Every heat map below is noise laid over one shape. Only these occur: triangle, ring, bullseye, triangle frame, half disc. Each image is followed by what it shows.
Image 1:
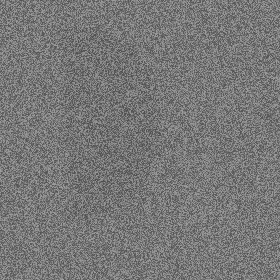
dark half disc
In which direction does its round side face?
right
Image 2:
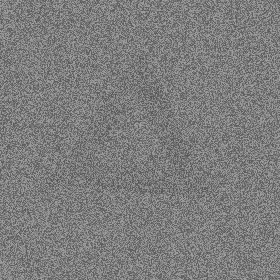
dark triangle frame
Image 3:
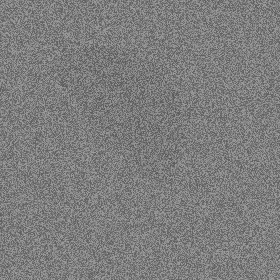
dark half disc
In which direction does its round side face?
up and right
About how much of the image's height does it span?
half
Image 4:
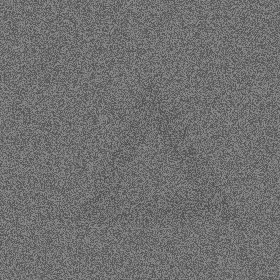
dark triangle frame
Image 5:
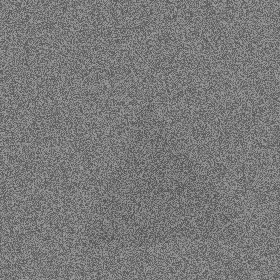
dark triangle
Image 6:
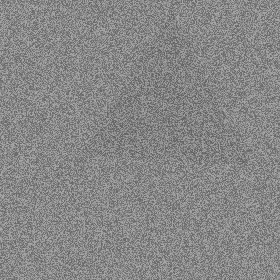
dark triangle
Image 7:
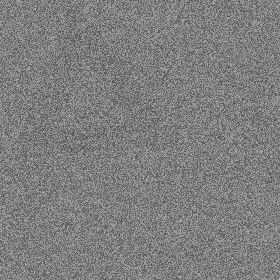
dark triangle frame
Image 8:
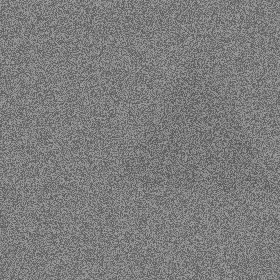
dark triangle
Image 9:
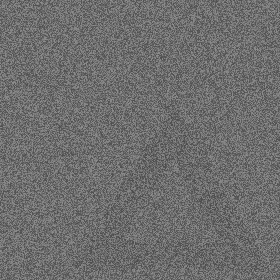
dark triangle frame
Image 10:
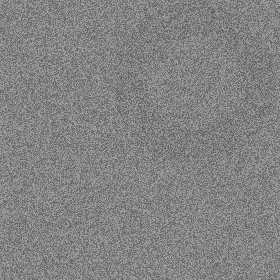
dark ring
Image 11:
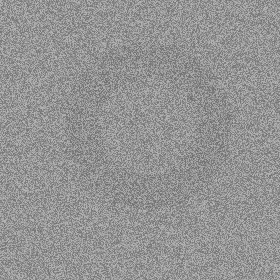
dark ring
